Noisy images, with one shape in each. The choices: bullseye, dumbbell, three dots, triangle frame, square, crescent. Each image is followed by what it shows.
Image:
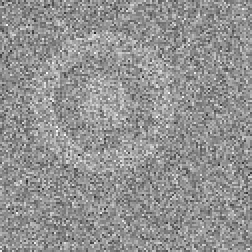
light bullseye
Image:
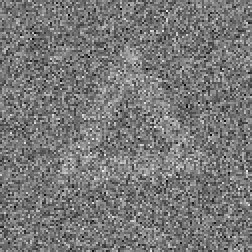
light triangle frame
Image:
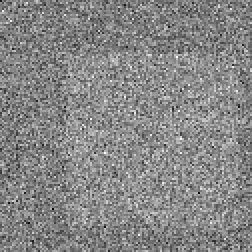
light square
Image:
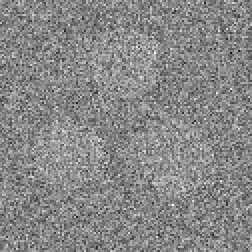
light three dots
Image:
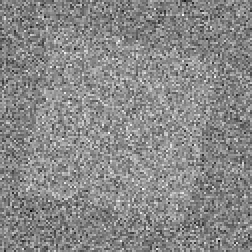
light square
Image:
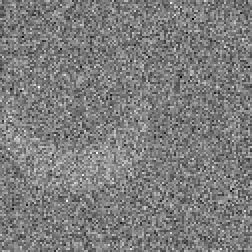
light crescent
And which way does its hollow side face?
up
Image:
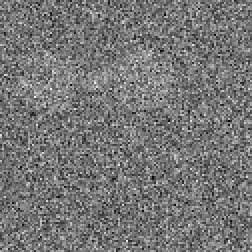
light dumbbell
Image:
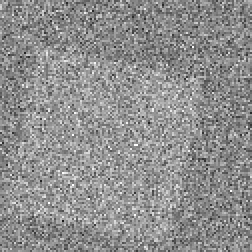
light square
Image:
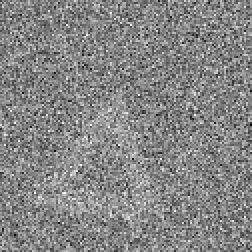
light triangle frame
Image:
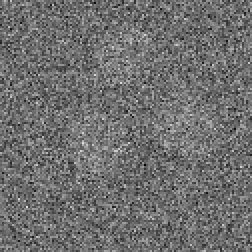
light three dots
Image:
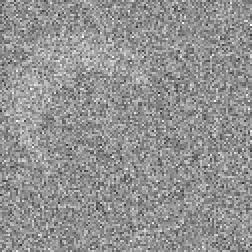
light crescent
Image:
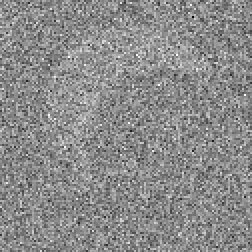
light crescent
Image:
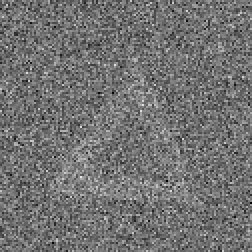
light triangle frame
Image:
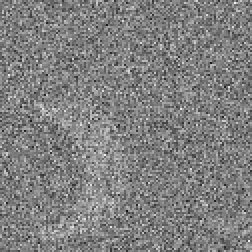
light crescent
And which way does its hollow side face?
left
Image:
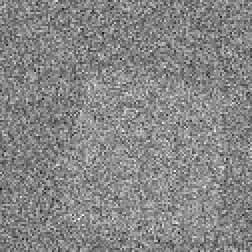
light square
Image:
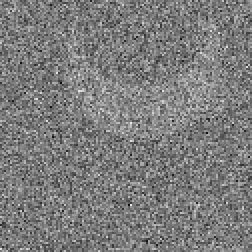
light crescent
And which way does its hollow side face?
up
